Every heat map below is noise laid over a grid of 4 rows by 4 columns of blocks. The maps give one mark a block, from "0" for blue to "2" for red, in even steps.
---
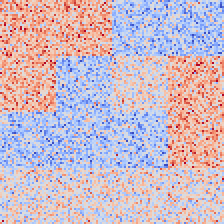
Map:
2 2 0 0
2 0 1 2
0 0 0 2
1 1 1 1
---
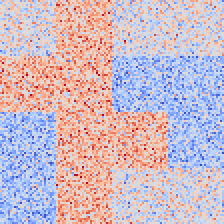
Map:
1 2 1 1
2 2 0 0
0 2 2 0
0 2 1 1
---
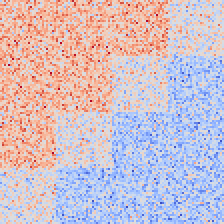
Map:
2 2 2 1
2 2 1 0
2 1 0 0
1 0 0 0
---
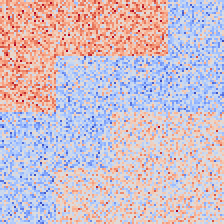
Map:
2 2 2 0
2 0 0 0
0 0 1 1
0 1 1 1
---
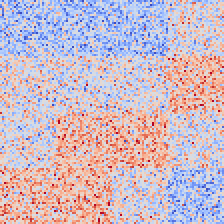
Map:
0 0 0 1
1 1 1 2
1 2 2 1
2 2 1 0
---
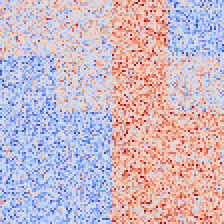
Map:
1 1 2 0
0 1 2 1
0 0 2 2
0 0 2 2
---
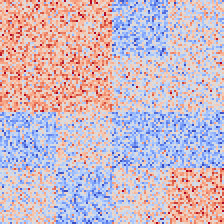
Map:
2 2 0 1
2 2 1 1
0 1 0 0
1 0 1 2
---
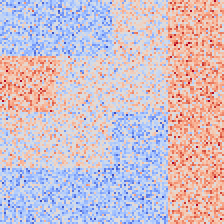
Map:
0 0 1 2
2 1 1 2
1 1 0 2
0 0 0 2
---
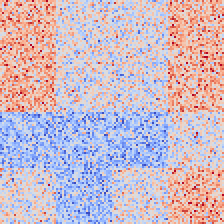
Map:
2 1 1 2
2 1 1 2
0 0 0 1
1 0 1 2
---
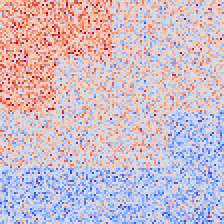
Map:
2 2 1 1
2 1 1 1
1 1 1 0
0 0 0 0
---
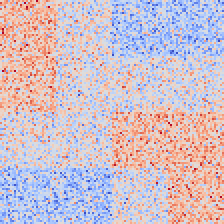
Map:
2 1 0 0
2 1 1 1
1 1 2 2
0 0 1 2
